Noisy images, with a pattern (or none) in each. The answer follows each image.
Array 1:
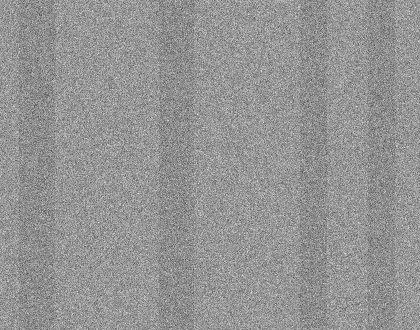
bands of columns
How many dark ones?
4
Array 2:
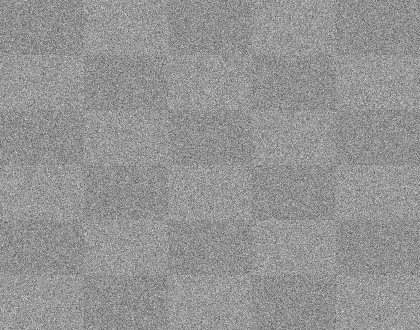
a checkerboard
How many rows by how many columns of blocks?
6 by 5
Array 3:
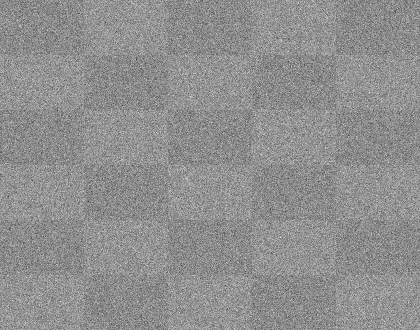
a checkerboard
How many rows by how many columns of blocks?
6 by 5
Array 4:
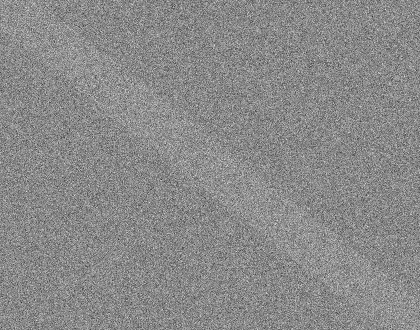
a diagonal band
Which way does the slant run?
top left to bottom right
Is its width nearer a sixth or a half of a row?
a sixth
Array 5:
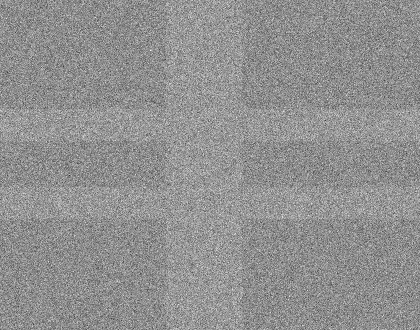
bands of rows crossing bands of columns
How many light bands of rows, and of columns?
2 and 1
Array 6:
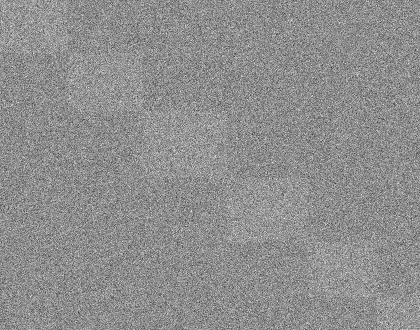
blocks along the diagonal
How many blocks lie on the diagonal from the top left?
6
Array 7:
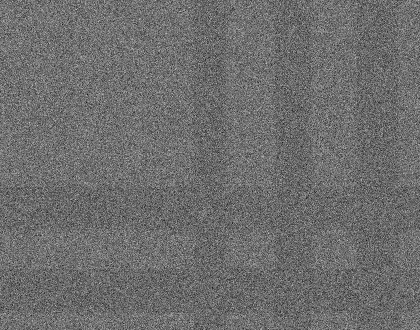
bands of rows crossing bands of columns
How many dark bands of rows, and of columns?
2 and 3
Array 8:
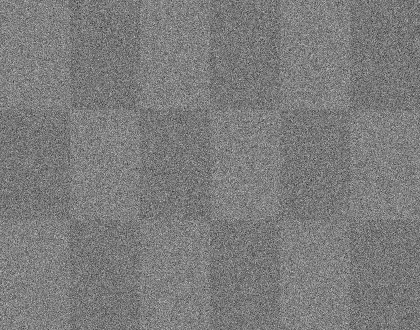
a checkerboard
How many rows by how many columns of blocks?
3 by 6
